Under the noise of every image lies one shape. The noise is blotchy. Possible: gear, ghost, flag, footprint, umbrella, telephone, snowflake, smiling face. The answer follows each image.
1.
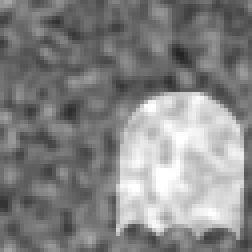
ghost
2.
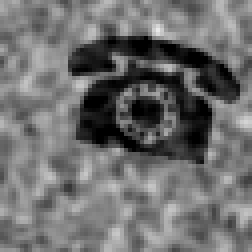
telephone
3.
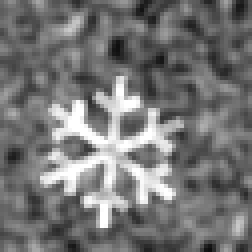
snowflake
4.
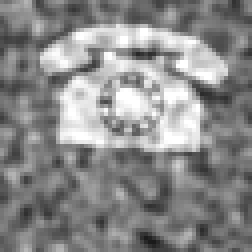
telephone
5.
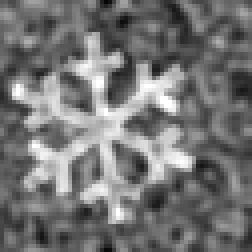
snowflake
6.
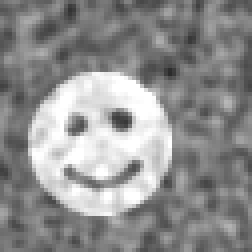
smiling face
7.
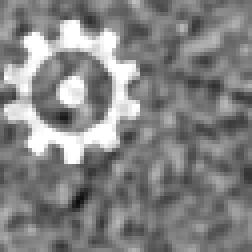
gear
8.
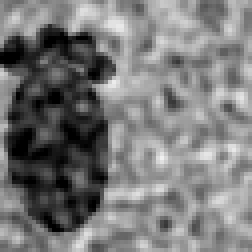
footprint
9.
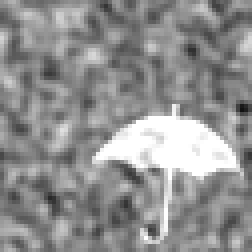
umbrella
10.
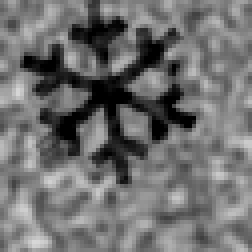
snowflake
